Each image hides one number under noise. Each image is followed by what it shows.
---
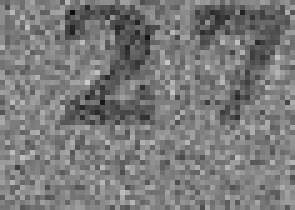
27
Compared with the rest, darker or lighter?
darker
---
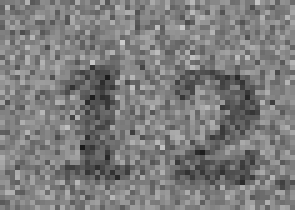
12
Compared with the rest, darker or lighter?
darker
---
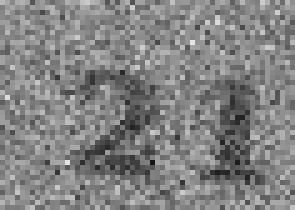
21
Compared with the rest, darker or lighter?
darker
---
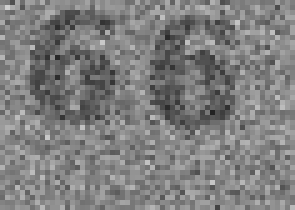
66
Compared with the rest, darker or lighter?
darker
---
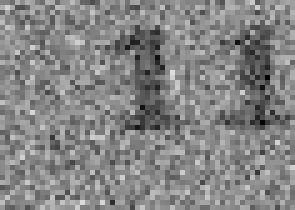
11
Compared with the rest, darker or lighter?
darker
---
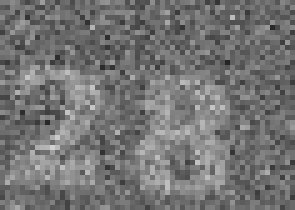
28
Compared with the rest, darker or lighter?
lighter
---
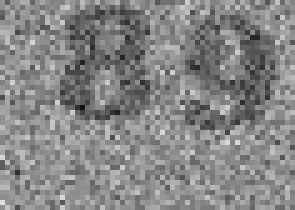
89
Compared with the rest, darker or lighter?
darker
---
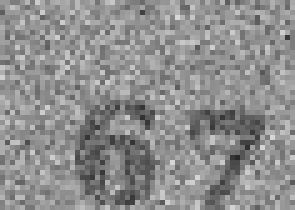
67
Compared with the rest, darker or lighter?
darker
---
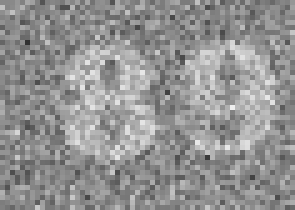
89
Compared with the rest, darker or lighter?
lighter
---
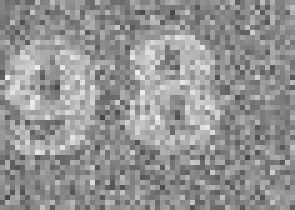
98
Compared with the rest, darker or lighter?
lighter
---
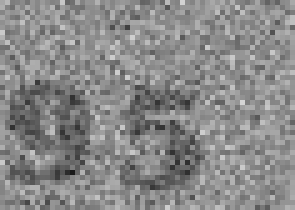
95
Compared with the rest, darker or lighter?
darker
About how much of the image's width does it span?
two thirds
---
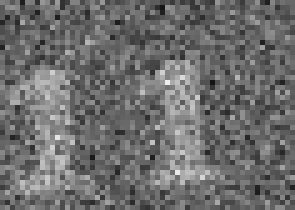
11
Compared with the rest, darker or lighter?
lighter
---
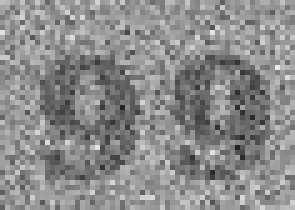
99
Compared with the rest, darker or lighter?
darker
